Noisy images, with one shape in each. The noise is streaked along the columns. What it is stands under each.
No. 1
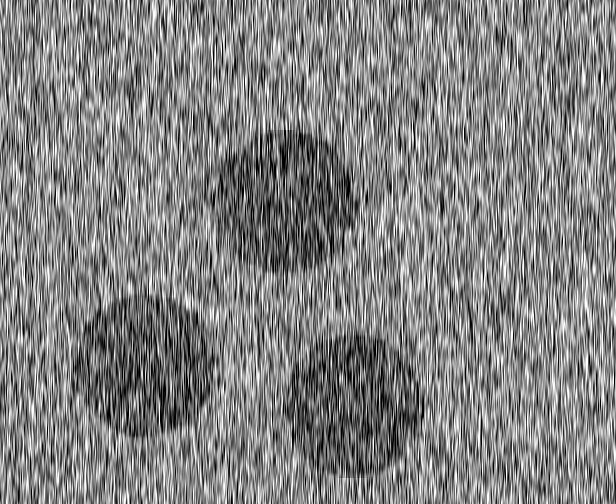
three dots
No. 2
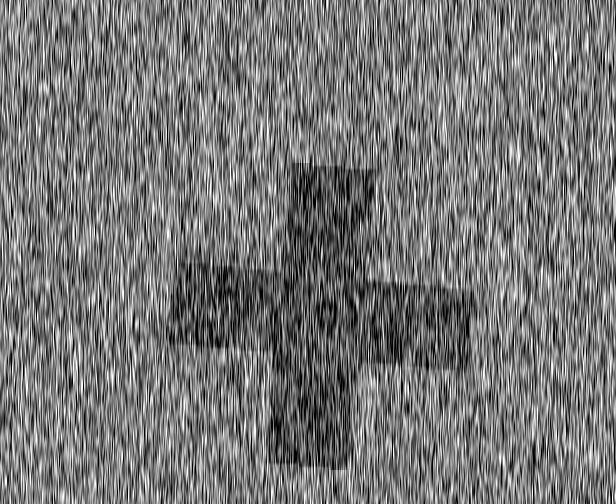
cross
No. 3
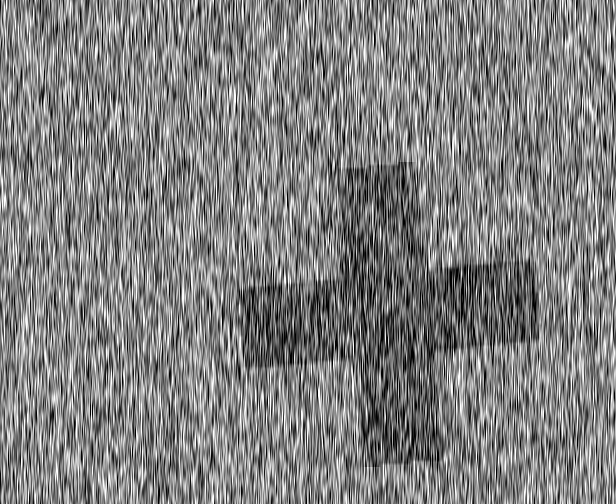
cross
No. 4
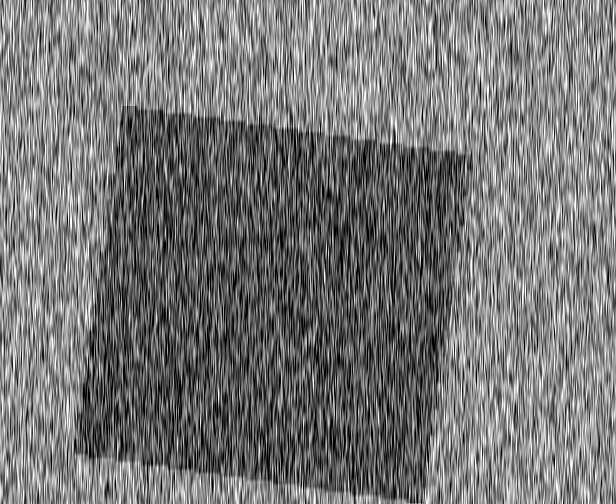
square
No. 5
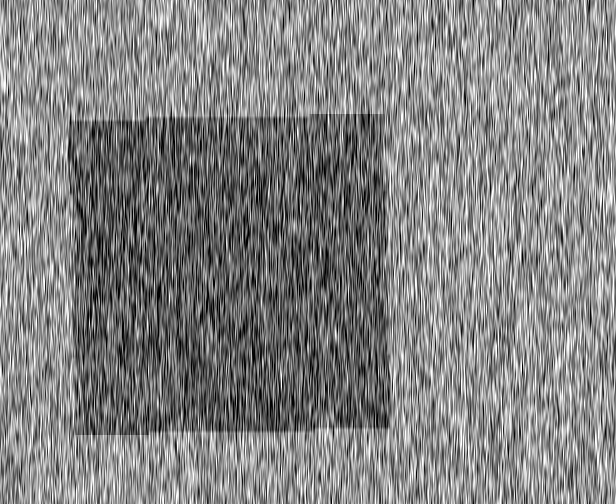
square
